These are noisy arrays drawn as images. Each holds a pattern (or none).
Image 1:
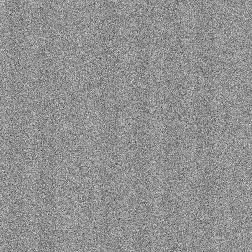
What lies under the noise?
bands of columns
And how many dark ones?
6
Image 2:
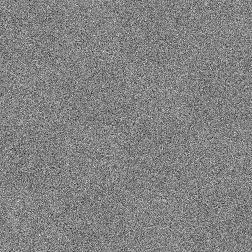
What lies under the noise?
a checkerboard
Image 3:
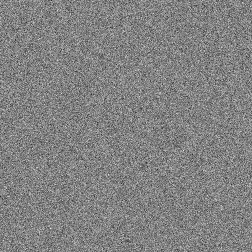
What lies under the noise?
only noise
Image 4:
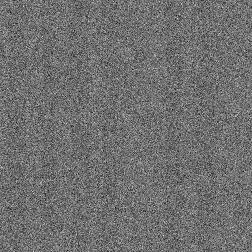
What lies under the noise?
bands of columns
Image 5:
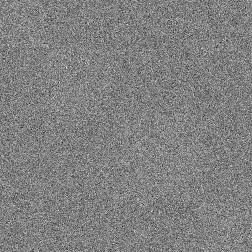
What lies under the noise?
blocks along the diagonal
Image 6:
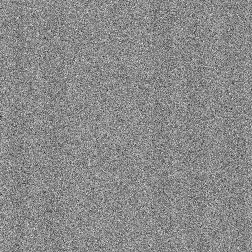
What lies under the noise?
bands of columns
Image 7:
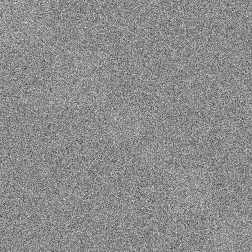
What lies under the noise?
blocks along the diagonal
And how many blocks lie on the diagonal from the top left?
6
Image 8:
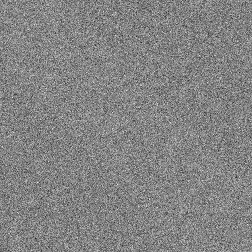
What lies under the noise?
a diagonal band
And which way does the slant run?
top left to bottom right
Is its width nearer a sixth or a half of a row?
a half
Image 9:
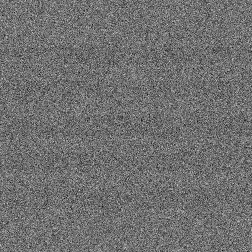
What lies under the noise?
bands of rows
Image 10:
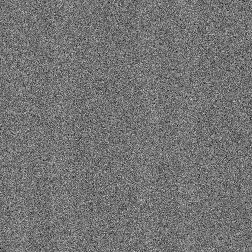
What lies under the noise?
bands of columns
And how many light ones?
4
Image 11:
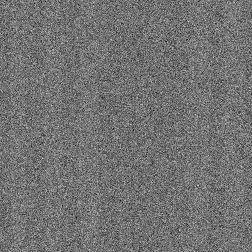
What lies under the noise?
bands of columns
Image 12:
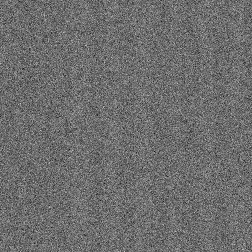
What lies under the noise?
bands of columns
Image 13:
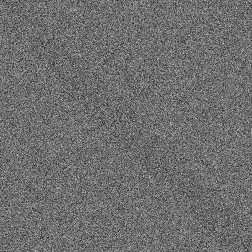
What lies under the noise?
a diagonal band
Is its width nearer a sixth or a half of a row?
a sixth
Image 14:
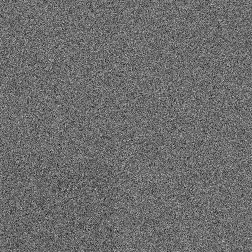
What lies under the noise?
one block
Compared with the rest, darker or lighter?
darker
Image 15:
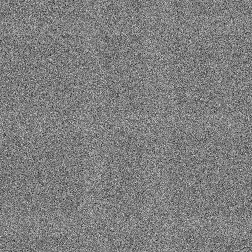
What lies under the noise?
bands of rows crossing bands of columns
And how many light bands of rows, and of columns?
3 and 2
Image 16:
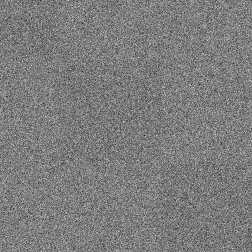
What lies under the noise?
blocks along the diagonal
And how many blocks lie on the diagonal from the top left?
3
